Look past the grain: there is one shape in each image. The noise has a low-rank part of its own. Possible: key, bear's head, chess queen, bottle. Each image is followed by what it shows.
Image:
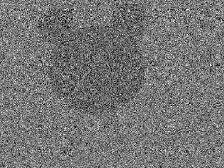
dark bear's head
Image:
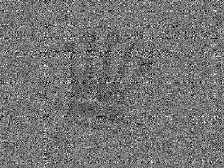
dark chess queen
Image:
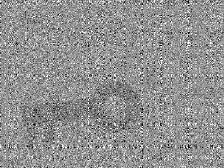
dark key
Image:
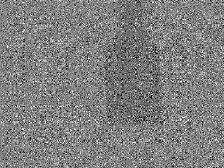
dark bottle
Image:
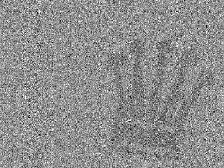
dark chess queen
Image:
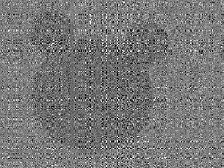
dark bear's head
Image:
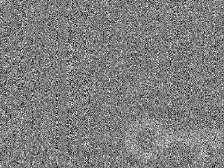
light key, bottom right
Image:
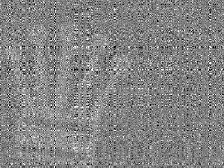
light chess queen
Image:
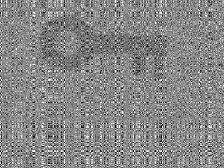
dark key
